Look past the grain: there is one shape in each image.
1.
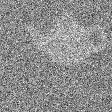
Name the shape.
teapot
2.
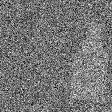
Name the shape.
bottle
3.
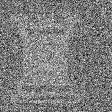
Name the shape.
chess rook
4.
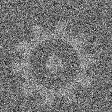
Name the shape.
gear
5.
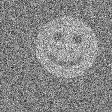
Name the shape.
smiling face
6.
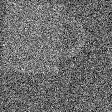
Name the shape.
cup
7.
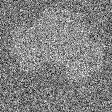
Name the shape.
car
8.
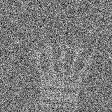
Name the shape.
chess queen
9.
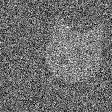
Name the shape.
cat's head
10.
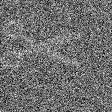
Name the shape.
pair of scissors
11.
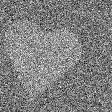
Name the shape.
heart
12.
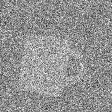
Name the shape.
cup
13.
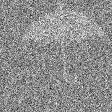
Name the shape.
umbrella
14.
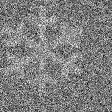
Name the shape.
snowflake
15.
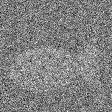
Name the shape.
fish
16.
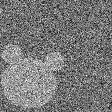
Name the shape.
bear's head
